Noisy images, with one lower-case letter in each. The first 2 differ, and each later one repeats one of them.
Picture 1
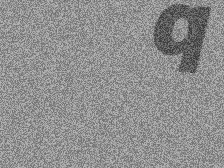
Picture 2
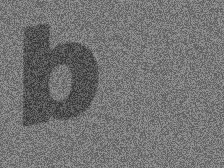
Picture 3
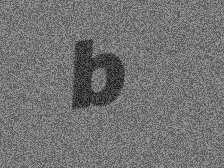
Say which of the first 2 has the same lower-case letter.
2
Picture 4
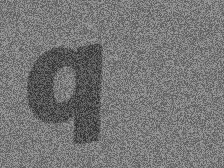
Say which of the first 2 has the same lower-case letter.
1
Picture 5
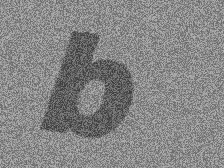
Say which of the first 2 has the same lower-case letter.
2
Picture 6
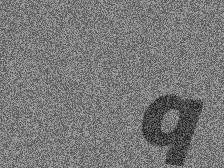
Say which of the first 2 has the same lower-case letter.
1
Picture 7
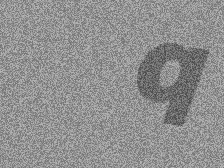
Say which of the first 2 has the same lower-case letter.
1
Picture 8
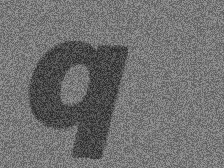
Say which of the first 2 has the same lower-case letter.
1
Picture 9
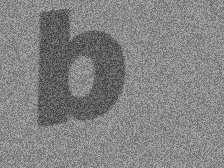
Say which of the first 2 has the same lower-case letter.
2
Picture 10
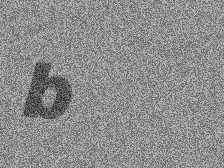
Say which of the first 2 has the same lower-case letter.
2
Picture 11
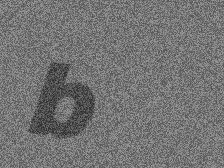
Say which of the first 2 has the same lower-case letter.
2
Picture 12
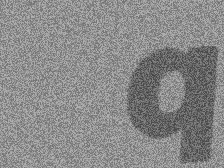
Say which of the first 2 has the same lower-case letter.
1
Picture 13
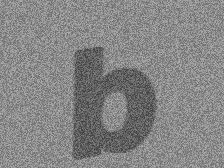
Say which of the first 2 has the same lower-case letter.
2
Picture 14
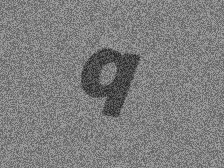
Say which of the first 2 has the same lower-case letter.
1
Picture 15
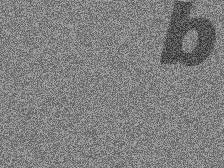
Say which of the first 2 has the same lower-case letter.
2
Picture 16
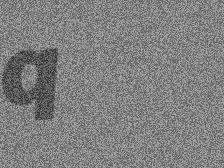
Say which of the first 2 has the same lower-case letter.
1
